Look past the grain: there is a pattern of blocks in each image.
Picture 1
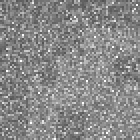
mirrored about the diagonal from the top left
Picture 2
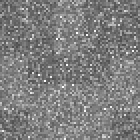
left and right mirror each other
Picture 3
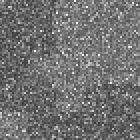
mirrored about the diagonal from the bottom left
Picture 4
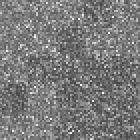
mirrored about the diagonal from the top left
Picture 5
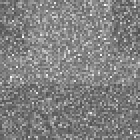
left and right mirror each other
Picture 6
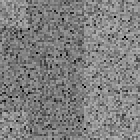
top and bottom mirror each other
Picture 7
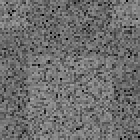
left and right mirror each other
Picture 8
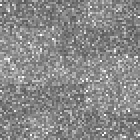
the same after a half turn
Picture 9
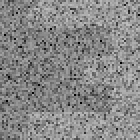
top and bottom mirror each other
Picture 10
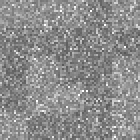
mirrored about the diagonal from the bottom left
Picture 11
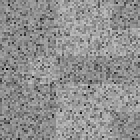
top and bottom mirror each other
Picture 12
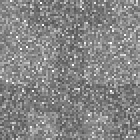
left and right mirror each other
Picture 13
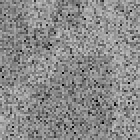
no symmetry
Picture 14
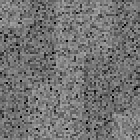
the same after a half turn
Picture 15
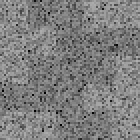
the same after a half turn
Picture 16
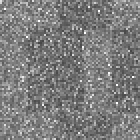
top and bottom mirror each other
